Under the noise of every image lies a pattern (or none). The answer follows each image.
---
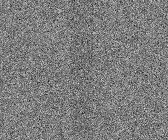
one band of columns
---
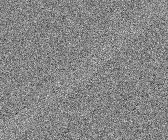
a diagonal band
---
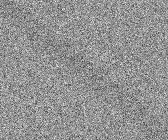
a diagonal band
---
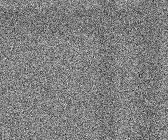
bands of rows crossing bands of columns
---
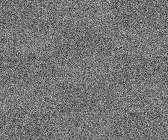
a checkerboard
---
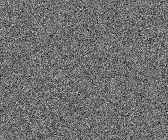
only noise
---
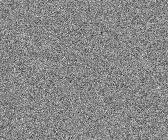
only noise
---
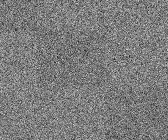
blocks along the diagonal
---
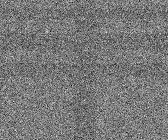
bands of rows crossing bands of columns
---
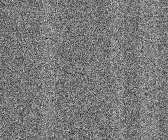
bands of columns
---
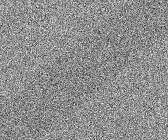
a diagonal band
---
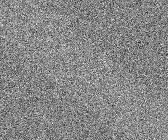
a diagonal band
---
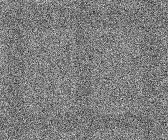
bands of rows crossing bands of columns
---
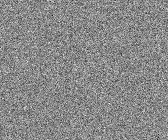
only noise
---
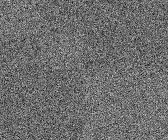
blocks along the diagonal
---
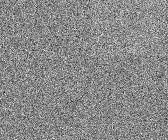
one block
